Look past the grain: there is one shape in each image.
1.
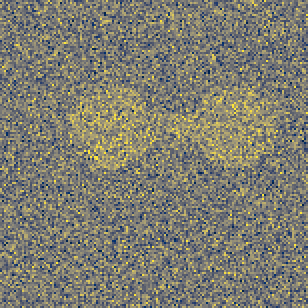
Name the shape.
dumbbell
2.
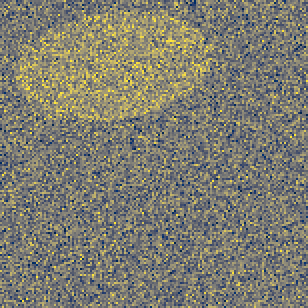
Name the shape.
ellipse
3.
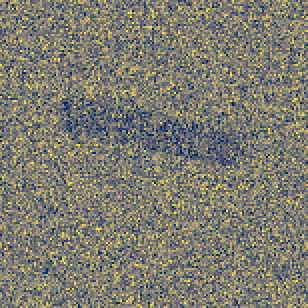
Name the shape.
bar
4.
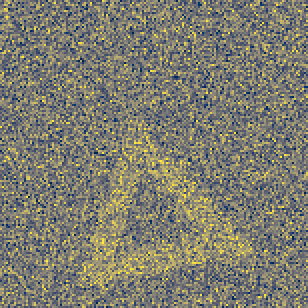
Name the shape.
triangle frame
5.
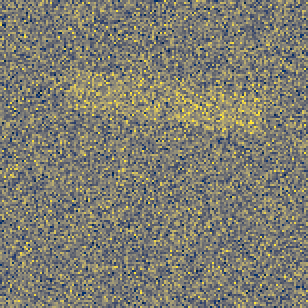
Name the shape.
bar
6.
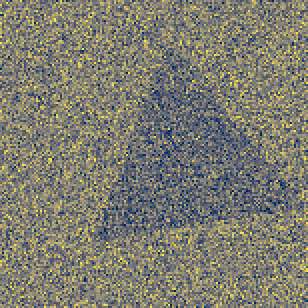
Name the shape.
triangle
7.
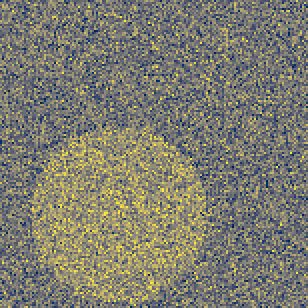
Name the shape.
disc
